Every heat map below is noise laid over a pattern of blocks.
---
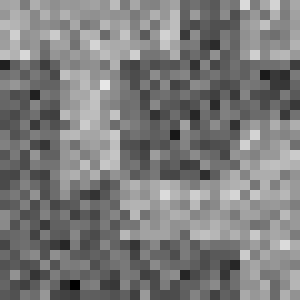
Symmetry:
mirrored about the diagonal from the bottom left
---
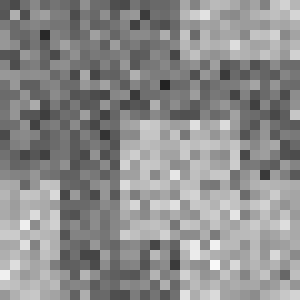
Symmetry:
mirrored about the diagonal from the top left
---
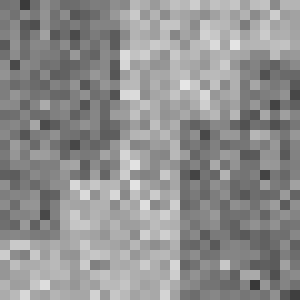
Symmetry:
the same after a half turn
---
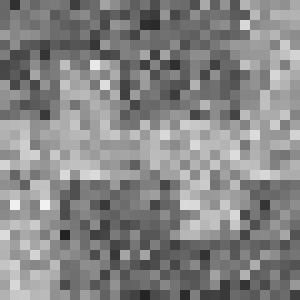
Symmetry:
the same after a half turn
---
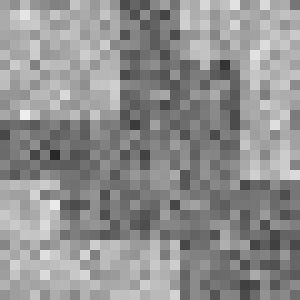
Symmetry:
mirrored about the diagonal from the top left
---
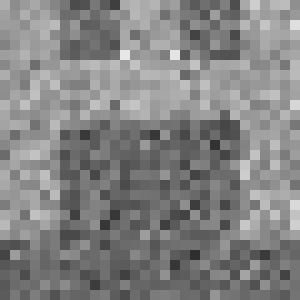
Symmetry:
left and right mirror each other
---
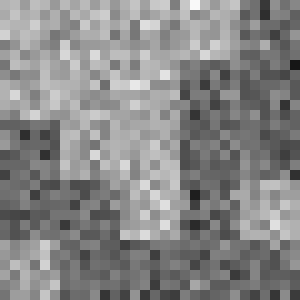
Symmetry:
no symmetry
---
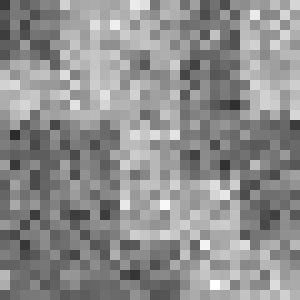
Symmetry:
no symmetry
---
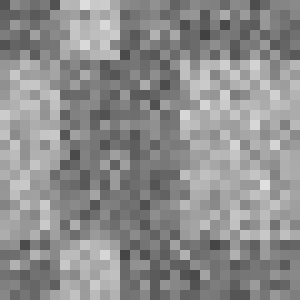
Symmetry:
top and bottom mirror each other
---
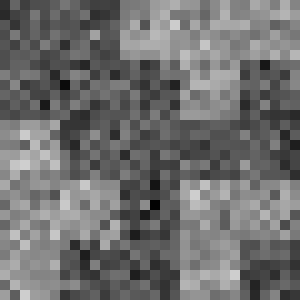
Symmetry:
mirrored about the diagonal from the top left
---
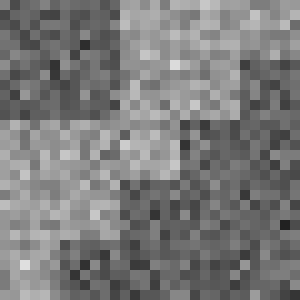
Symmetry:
mirrored about the diagonal from the top left
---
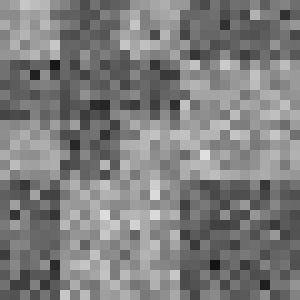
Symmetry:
mirrored about the diagonal from the top left
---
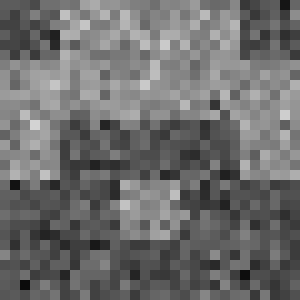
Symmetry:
left and right mirror each other
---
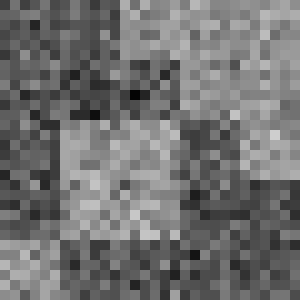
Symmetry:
mirrored about the diagonal from the bottom left
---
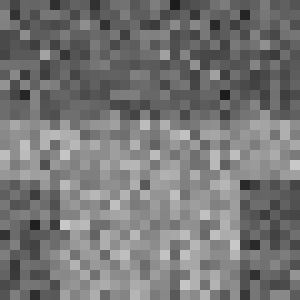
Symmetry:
left and right mirror each other
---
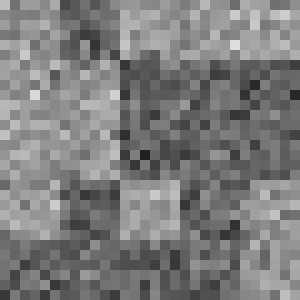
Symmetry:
no symmetry
